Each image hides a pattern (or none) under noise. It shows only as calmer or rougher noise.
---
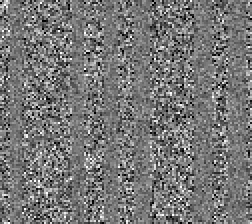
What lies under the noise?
bands of columns
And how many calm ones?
6
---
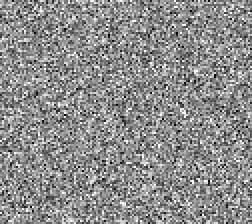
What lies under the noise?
only noise
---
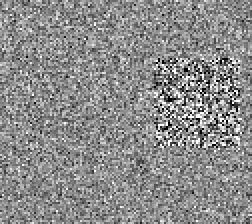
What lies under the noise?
one block
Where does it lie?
middle right
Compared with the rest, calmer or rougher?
rougher
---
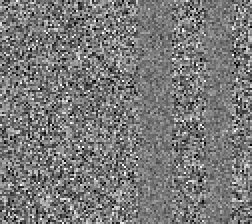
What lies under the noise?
bands of columns
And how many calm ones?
2
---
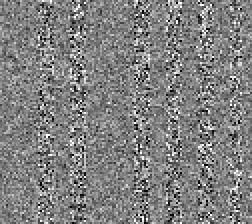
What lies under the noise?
bands of columns
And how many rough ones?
6
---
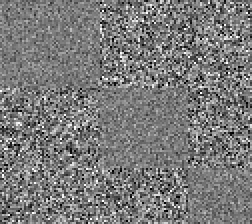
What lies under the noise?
blocks along the diagonal
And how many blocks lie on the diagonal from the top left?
3
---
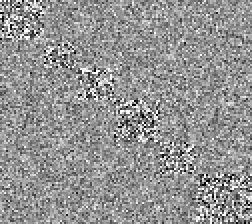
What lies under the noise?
blocks along the diagonal
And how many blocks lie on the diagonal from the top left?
6
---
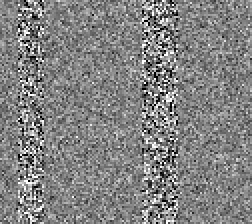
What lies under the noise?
bands of columns
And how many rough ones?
2
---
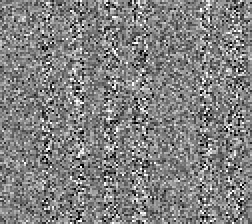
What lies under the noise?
bands of columns
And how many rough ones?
6
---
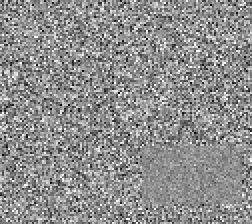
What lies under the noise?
one block
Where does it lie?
bottom right
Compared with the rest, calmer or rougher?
calmer
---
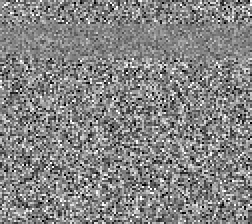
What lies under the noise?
one band of rows
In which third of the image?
top
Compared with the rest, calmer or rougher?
calmer
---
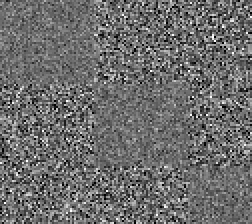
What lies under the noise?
blocks along the diagonal
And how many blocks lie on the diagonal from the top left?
3
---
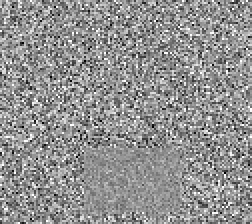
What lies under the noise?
one block
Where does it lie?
bottom middle
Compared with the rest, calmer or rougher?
calmer
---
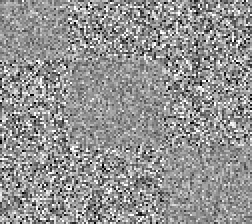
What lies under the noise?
blocks along the diagonal
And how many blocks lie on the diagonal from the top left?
3
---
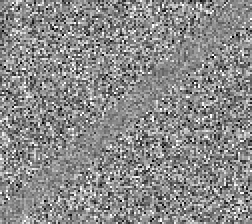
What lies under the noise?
a diagonal band
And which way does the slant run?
bottom left to top right
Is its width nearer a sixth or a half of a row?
a sixth
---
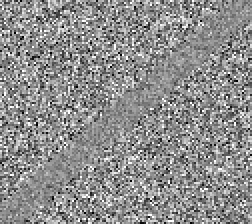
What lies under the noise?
a diagonal band
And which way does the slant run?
bottom left to top right
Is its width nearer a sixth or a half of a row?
a sixth
